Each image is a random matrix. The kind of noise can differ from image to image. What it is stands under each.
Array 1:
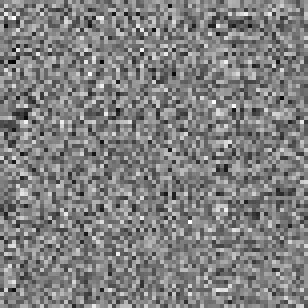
low rank plus noise
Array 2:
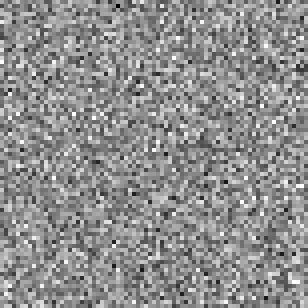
independent entries
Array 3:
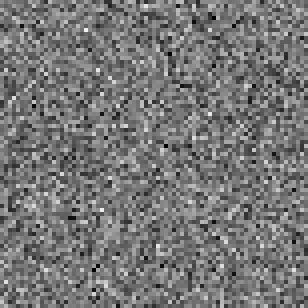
independent entries
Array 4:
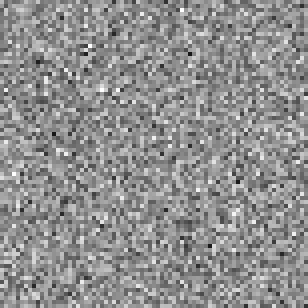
independent entries
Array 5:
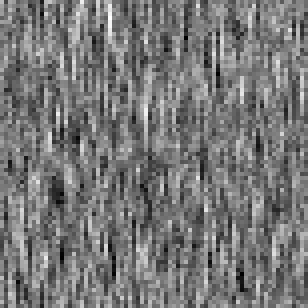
streaked along the columns
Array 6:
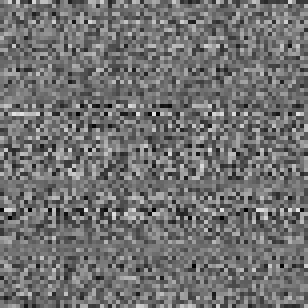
rows of uneven size
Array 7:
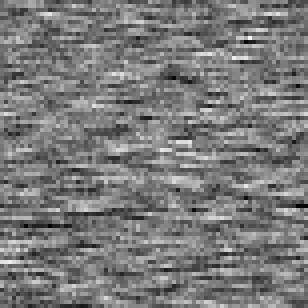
streaked along the rows
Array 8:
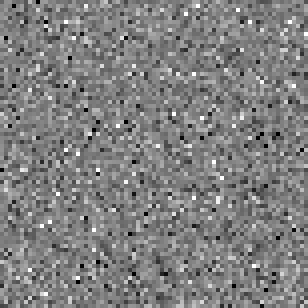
heavy tails
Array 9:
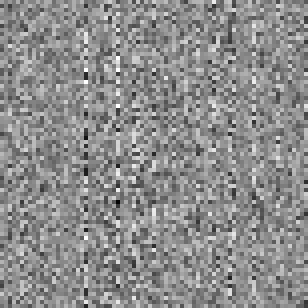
columns of uneven size
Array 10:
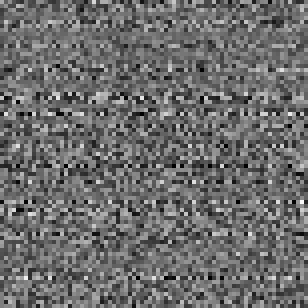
rows of uneven size
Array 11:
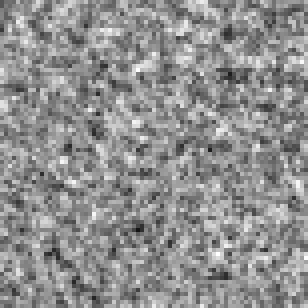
blotchy
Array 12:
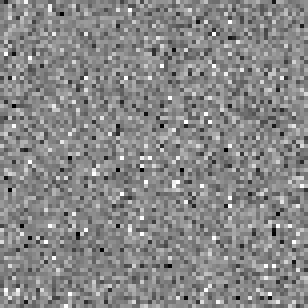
heavy tails
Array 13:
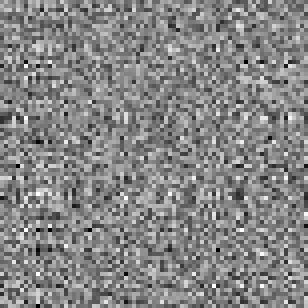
low rank plus noise
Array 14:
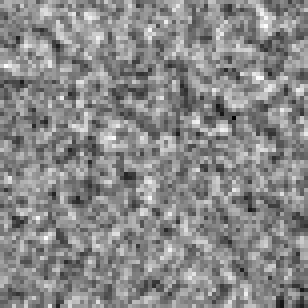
blotchy
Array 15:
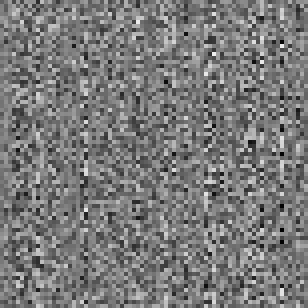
columns of uneven size
